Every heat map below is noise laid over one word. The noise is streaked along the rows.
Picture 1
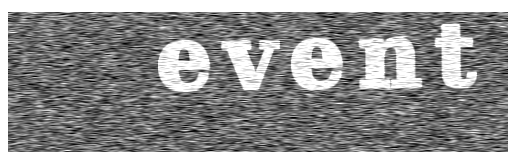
event
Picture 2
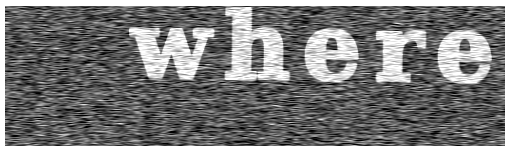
where
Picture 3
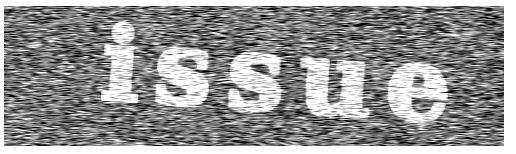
issue
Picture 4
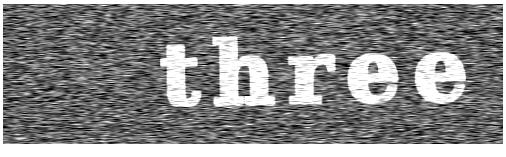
three
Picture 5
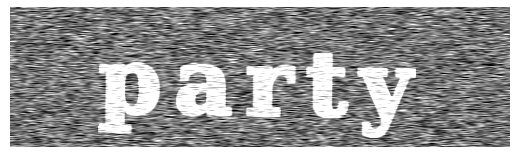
party
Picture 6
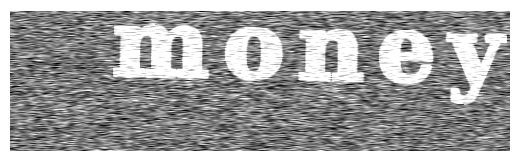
money
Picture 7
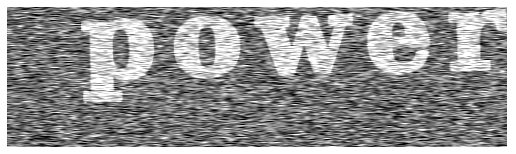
power
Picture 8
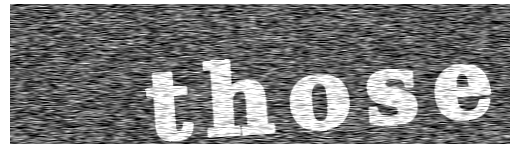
those
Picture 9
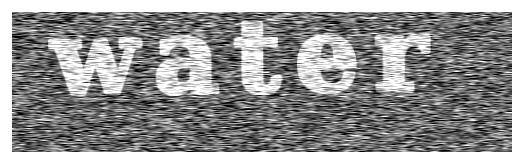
water
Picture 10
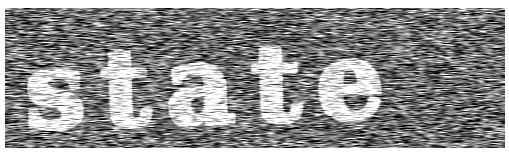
state
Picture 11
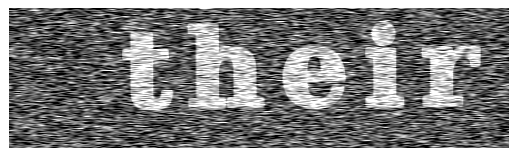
their
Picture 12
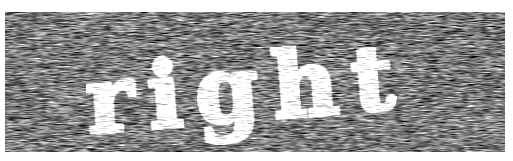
right
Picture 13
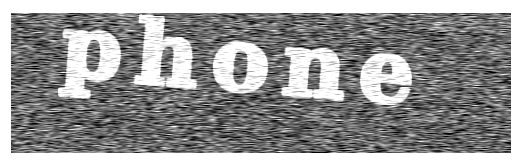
phone
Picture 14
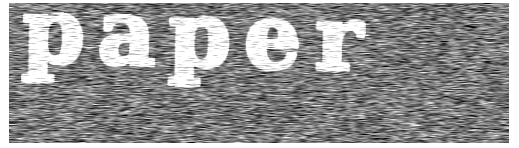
paper
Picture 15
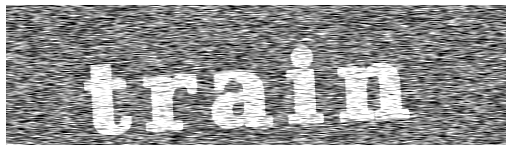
train
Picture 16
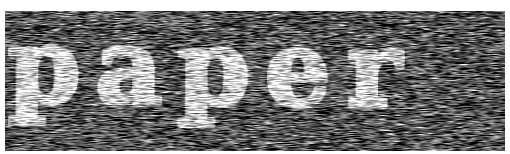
paper
